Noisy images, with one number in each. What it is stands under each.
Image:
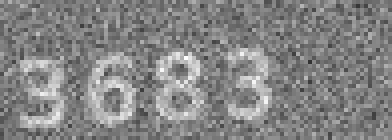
3683
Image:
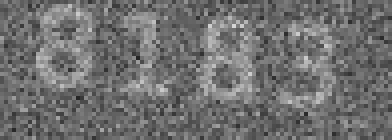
8183
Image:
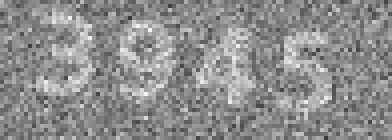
3945
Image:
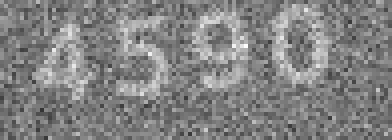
4590
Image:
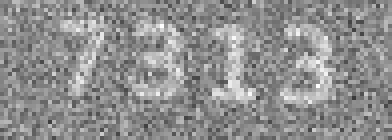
7313
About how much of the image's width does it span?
two thirds
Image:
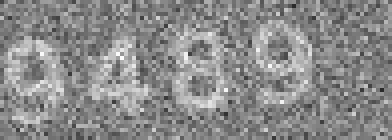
9489
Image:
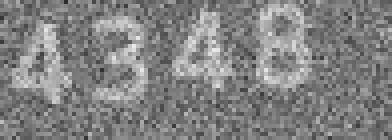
4348
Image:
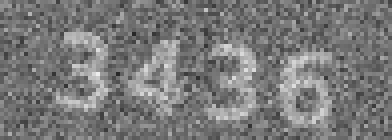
3436
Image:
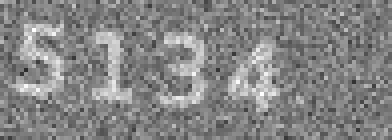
5134
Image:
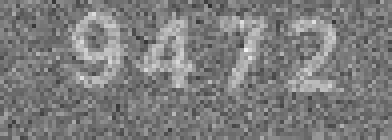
9472
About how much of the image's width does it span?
two thirds
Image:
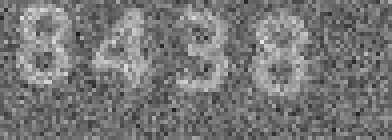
8438
